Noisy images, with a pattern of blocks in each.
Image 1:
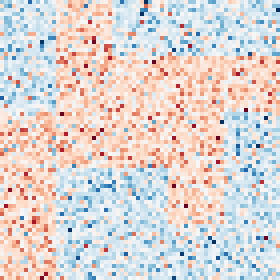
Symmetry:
no symmetry
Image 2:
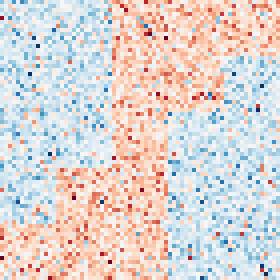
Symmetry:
the same after a half turn
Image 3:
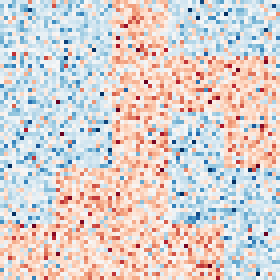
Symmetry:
no symmetry
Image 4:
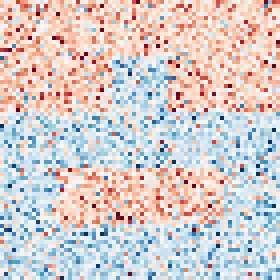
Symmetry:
left and right mirror each other
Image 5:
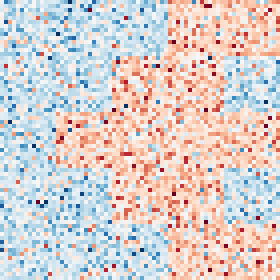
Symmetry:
top and bottom mirror each other
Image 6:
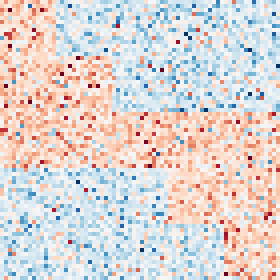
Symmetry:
the same after a half turn
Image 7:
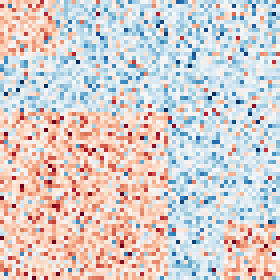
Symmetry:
mirrored about the diagonal from the bottom left
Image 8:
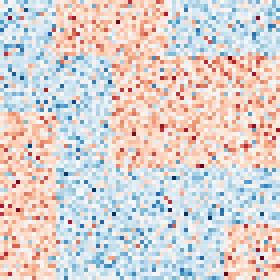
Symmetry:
no symmetry
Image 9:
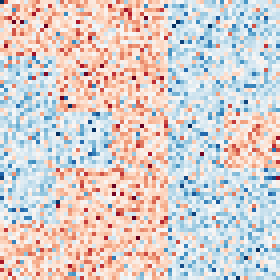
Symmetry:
top and bottom mirror each other
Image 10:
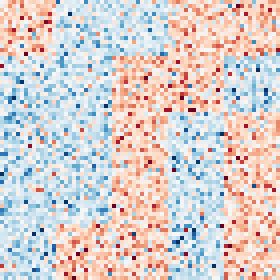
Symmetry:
no symmetry
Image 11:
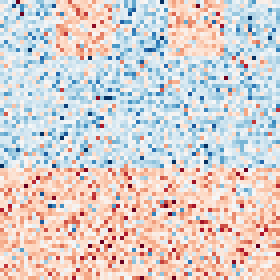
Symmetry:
left and right mirror each other
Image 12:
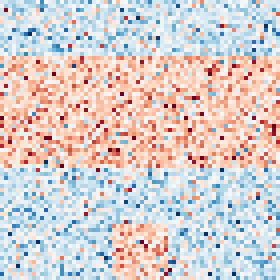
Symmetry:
left and right mirror each other
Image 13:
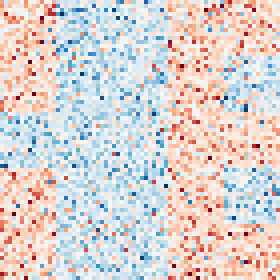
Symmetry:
top and bottom mirror each other
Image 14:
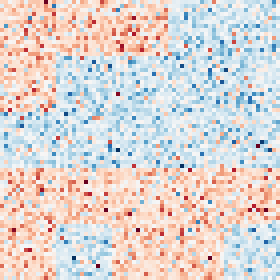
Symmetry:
no symmetry
